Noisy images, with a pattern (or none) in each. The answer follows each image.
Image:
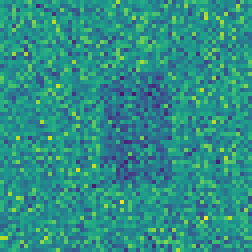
one block
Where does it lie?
centre
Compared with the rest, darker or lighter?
darker
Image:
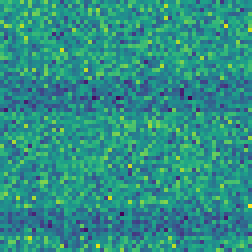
bands of rows
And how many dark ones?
2
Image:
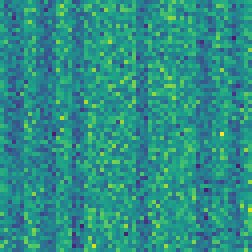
bands of columns
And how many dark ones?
6
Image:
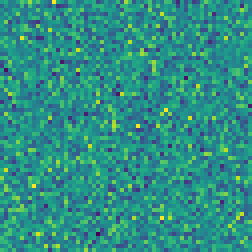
only noise
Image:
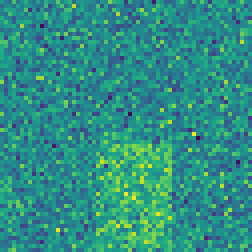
one block
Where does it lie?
bottom middle
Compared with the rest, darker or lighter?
lighter
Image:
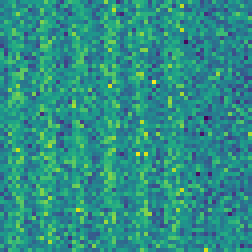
bands of columns
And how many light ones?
6
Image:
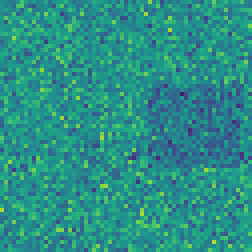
one block
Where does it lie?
middle right
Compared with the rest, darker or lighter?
darker
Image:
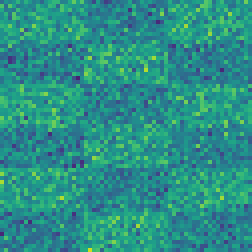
a checkerboard
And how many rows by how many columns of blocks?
6 by 3
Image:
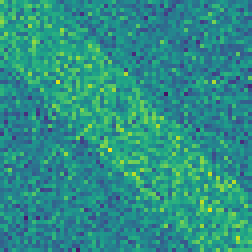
a diagonal band
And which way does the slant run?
top left to bottom right
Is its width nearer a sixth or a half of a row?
a half
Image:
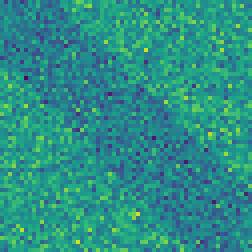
a diagonal band
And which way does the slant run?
top left to bottom right
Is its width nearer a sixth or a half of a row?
a half
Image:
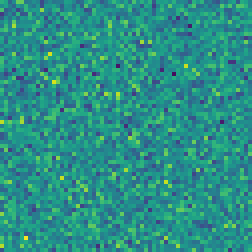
only noise
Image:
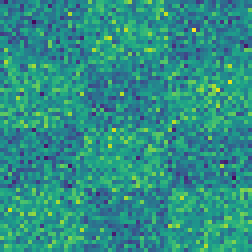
a checkerboard
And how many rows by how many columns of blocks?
4 by 3
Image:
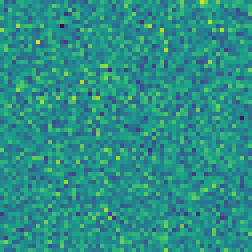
only noise
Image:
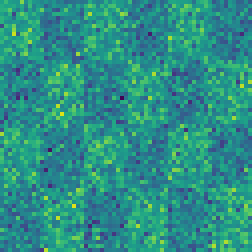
a checkerboard
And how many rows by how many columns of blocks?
4 by 6
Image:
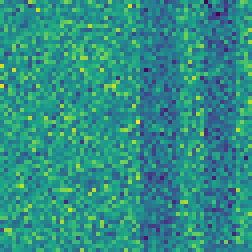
bands of columns
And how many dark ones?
2
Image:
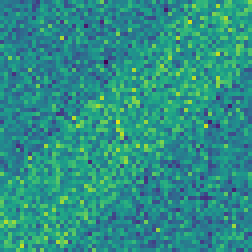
a diagonal band
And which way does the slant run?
bottom left to top right
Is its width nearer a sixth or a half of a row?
a half
